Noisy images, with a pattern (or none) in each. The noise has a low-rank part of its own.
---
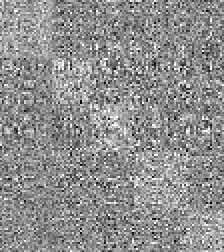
blocks along the diagonal
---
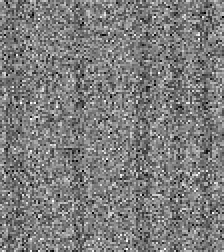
bands of columns
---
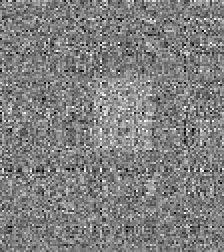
one block
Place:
centre
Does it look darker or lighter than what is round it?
lighter
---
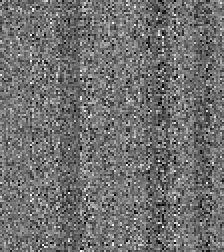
bands of columns
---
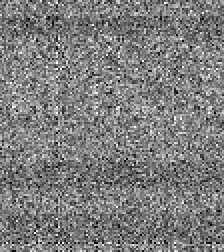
bands of rows
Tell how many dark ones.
3
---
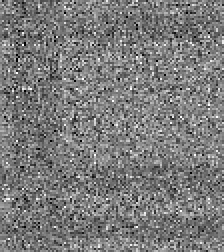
bands of rows crossing bands of columns
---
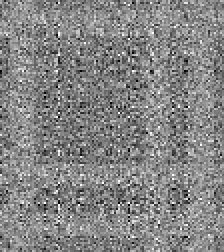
bands of rows crossing bands of columns
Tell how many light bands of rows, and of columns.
3 and 3
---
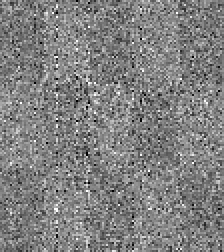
a checkerboard
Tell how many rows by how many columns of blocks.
3 by 5
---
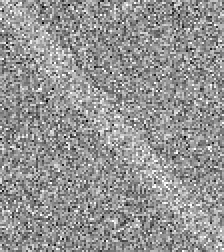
a diagonal band
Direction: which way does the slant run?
top left to bottom right
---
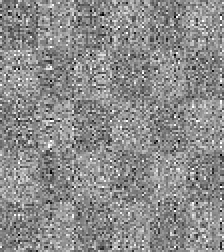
a checkerboard
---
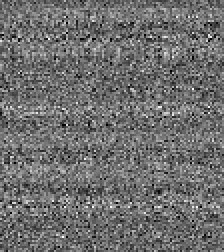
bands of rows
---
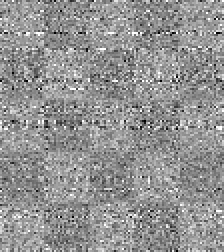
a checkerboard
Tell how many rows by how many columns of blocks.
5 by 5
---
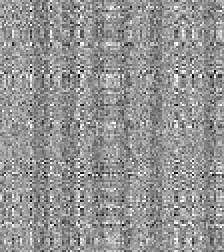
bands of columns
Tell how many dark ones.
6
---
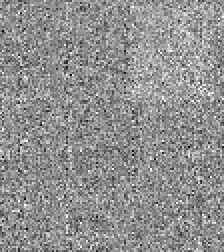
one block
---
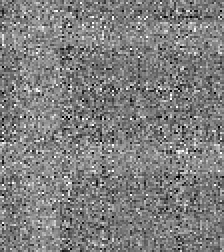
bands of rows crossing bands of columns
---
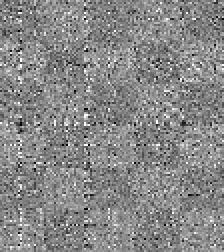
a checkerboard
